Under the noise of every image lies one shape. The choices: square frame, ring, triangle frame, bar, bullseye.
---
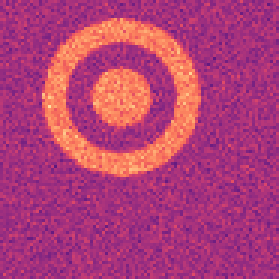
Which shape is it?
bullseye
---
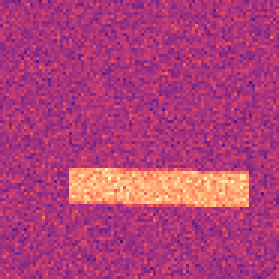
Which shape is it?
bar
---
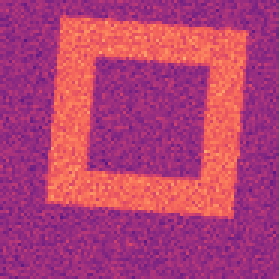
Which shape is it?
square frame
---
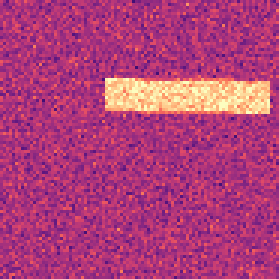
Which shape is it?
bar
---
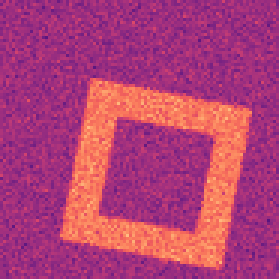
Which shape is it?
square frame
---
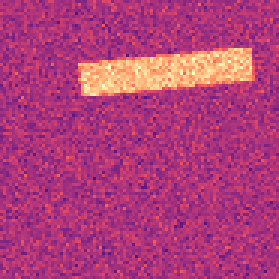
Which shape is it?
bar
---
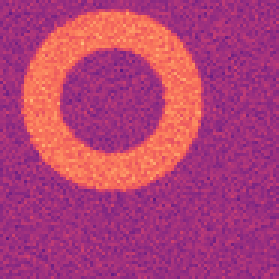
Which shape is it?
ring
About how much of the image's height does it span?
two thirds
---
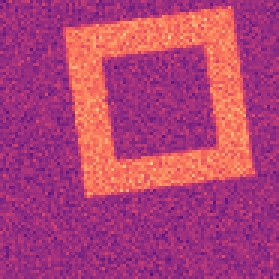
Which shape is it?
square frame
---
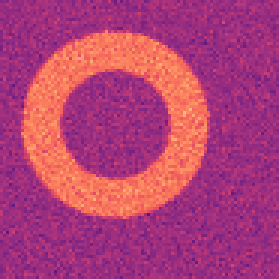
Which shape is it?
ring
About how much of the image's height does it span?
two thirds
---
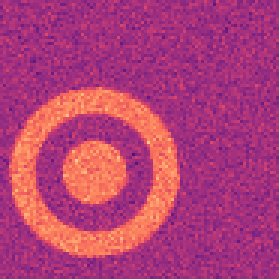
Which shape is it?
bullseye
